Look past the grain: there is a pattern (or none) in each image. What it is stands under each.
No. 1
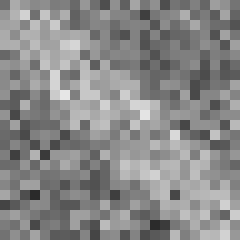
a diagonal band
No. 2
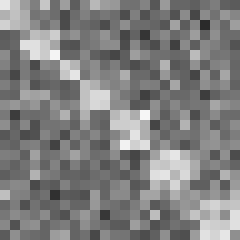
blocks along the diagonal
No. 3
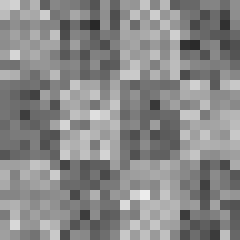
a checkerboard
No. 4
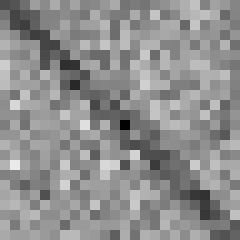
a diagonal band
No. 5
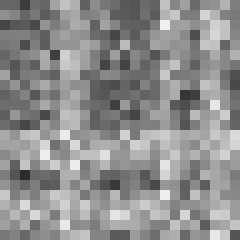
bands of rows crossing bands of columns
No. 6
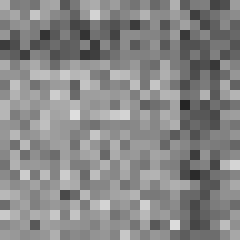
bands of rows crossing bands of columns
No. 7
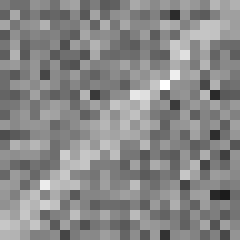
a diagonal band
